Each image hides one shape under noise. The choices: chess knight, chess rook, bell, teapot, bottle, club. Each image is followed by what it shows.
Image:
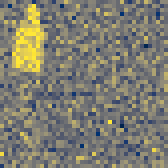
light bottle, top left
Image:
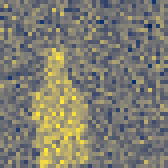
light bottle
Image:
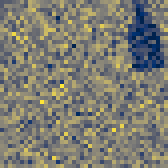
dark bottle, top right
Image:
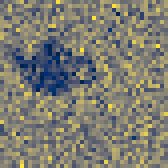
dark teapot
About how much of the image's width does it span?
half
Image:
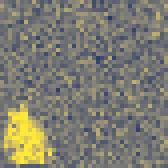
light chess knight, bottom left
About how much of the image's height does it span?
a third
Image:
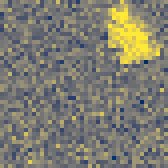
light chess knight, top right
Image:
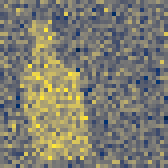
light bottle
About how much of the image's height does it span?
nearly all
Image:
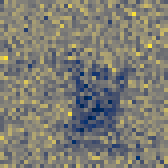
dark chess rook
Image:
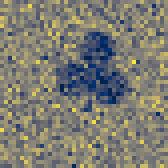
dark club
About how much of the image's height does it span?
half
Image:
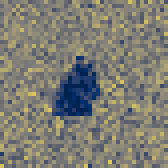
dark chess knight, centre
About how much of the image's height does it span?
a third
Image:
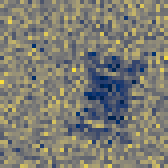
dark chess rook
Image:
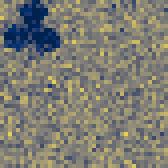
dark club, top left
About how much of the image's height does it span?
a third
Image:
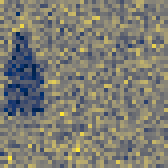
dark bottle
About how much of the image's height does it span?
half
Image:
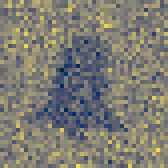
dark bell
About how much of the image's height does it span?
two thirds
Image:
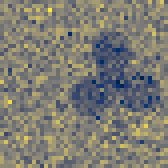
dark club
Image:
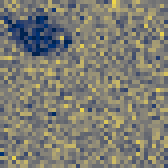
dark teapot, top left
